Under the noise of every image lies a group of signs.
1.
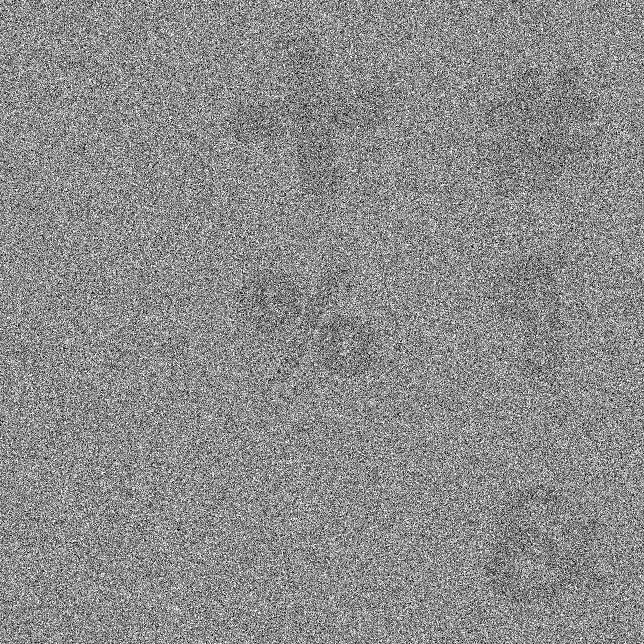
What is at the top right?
hash sign
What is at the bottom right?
ampersand
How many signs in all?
5
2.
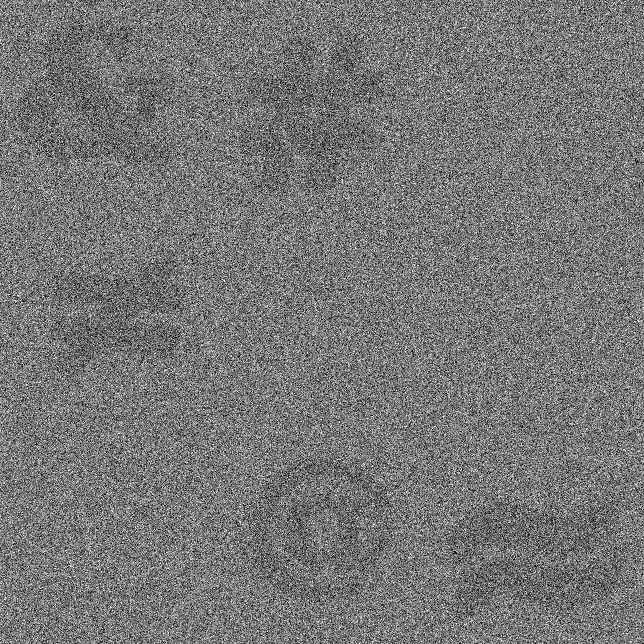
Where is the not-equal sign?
middle left
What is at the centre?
nothing
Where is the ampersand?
top left
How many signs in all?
5
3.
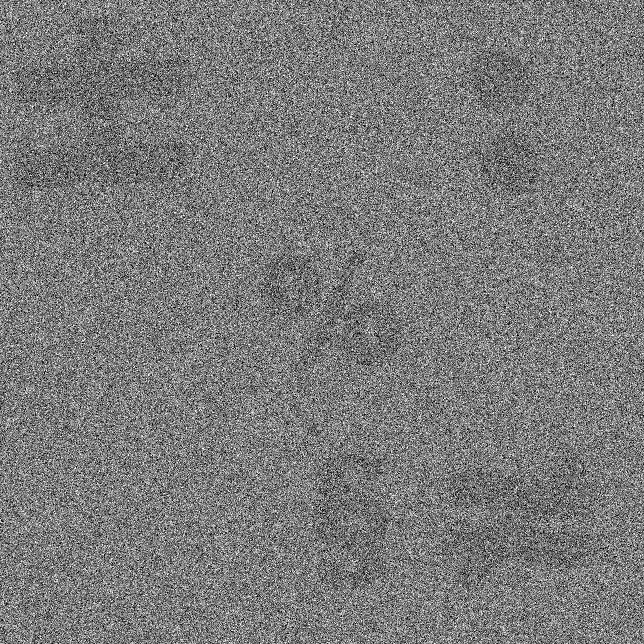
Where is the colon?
top right
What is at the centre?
percent sign
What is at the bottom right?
not-equal sign
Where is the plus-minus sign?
top left
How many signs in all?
5
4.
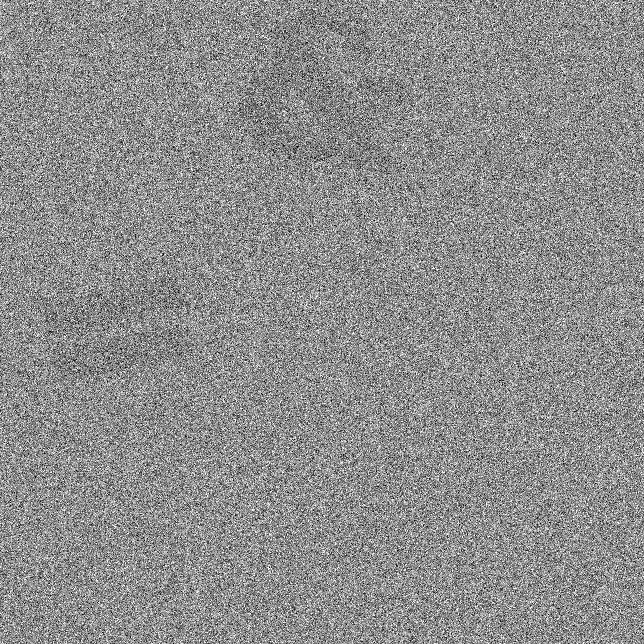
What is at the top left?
nothing
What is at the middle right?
nothing
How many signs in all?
2
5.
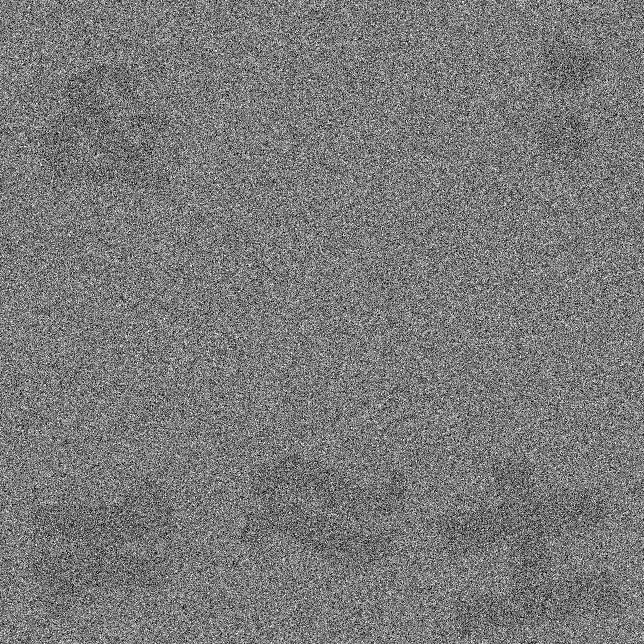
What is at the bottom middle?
approximately sign
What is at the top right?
colon
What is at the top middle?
nothing
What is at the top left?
ampersand
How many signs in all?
5
